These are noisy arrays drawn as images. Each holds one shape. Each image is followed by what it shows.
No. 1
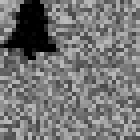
bell
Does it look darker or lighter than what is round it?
darker
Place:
top left
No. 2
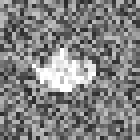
teapot
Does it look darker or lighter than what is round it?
lighter
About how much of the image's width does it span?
half
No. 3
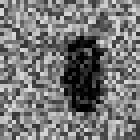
footprint
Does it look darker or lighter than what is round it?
darker
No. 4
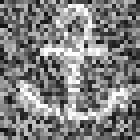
anchor
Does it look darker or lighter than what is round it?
lighter
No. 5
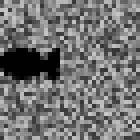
fish
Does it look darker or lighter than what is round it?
darker
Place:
middle left
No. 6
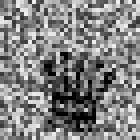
chess queen
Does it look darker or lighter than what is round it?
darker
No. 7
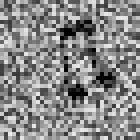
pair of musical notes
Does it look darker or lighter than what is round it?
darker
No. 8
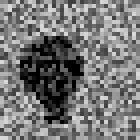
light bulb
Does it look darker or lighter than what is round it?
darker
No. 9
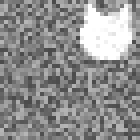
cat's head
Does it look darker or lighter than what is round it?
lighter
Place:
top right
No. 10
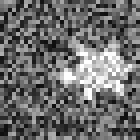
turtle
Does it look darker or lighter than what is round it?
lighter
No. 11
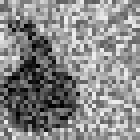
pear
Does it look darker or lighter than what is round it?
darker
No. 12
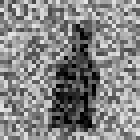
bottle
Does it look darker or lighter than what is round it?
darker
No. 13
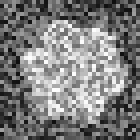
flower
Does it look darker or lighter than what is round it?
lighter
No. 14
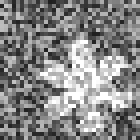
asterisk
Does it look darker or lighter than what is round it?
lighter
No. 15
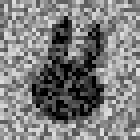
rabbit's head
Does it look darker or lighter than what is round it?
darker
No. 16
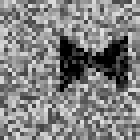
bow tie
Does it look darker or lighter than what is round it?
darker
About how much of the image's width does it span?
half
